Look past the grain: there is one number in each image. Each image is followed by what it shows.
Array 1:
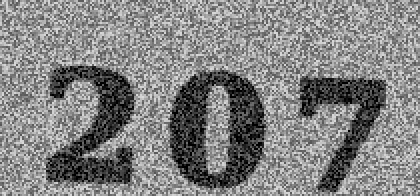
207
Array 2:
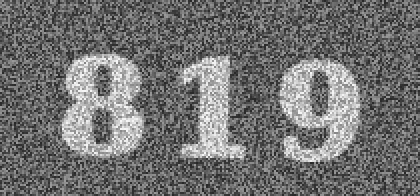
819
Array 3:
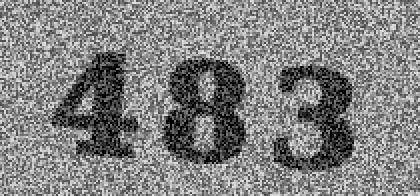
483
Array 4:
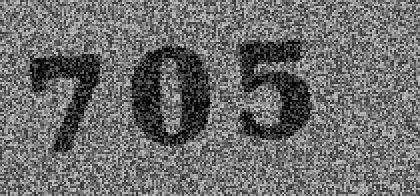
705
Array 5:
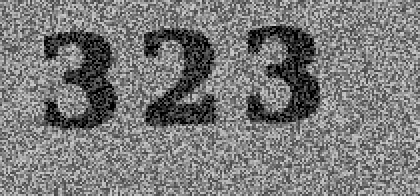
323
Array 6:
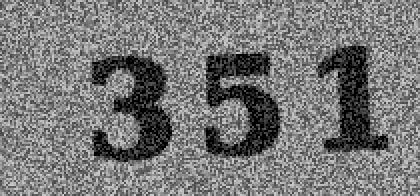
351
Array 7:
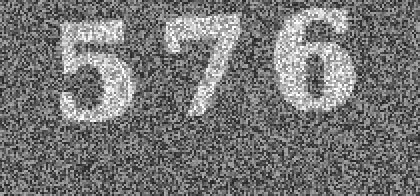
576
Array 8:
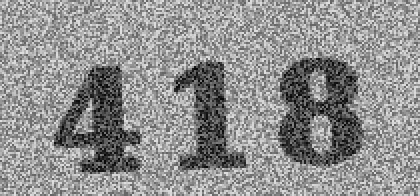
418
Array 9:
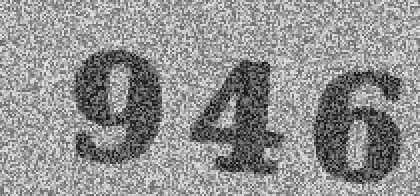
946
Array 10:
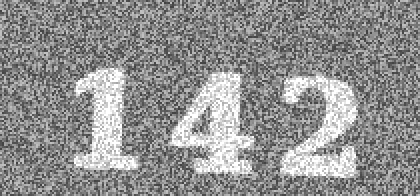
142
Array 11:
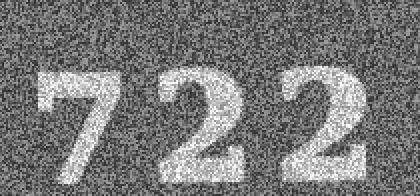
722
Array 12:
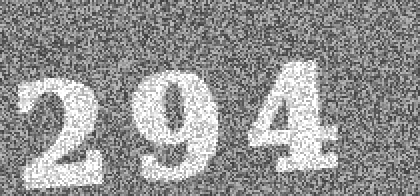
294
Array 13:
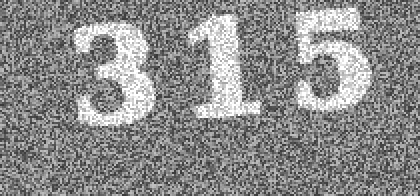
315
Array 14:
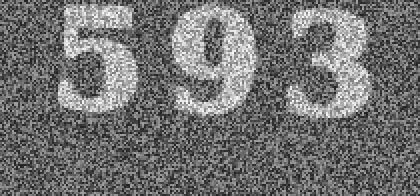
593
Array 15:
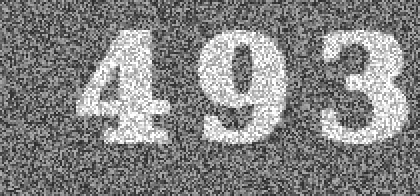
493
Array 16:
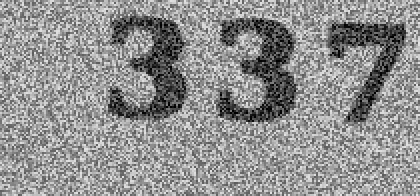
337
